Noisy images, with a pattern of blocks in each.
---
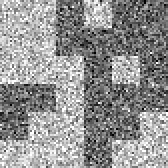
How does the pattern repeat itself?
no symmetry
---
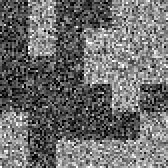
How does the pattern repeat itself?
no symmetry
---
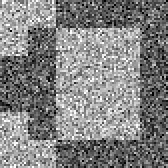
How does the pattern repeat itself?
top and bottom mirror each other
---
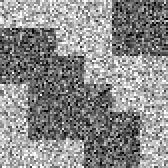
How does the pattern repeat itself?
mirrored about the diagonal from the bottom left
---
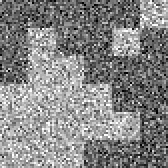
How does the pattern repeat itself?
mirrored about the diagonal from the bottom left
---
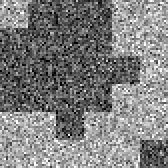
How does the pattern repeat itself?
mirrored about the diagonal from the top left
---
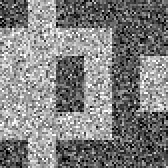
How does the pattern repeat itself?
top and bottom mirror each other
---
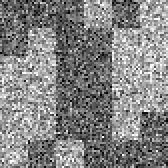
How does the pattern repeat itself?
the same after a half turn
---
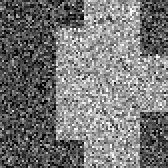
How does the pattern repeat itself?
top and bottom mirror each other
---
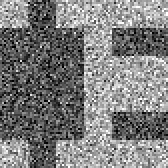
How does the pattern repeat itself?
top and bottom mirror each other
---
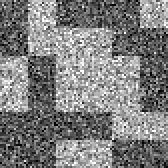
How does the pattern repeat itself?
mirrored about the diagonal from the bottom left
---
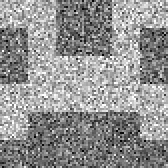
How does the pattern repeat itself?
left and right mirror each other
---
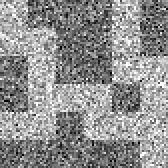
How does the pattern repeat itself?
no symmetry
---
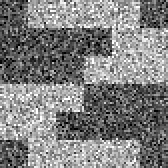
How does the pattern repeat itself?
the same after a half turn
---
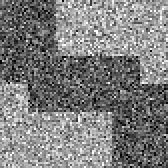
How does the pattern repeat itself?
the same after a half turn
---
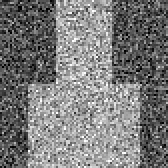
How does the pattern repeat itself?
left and right mirror each other
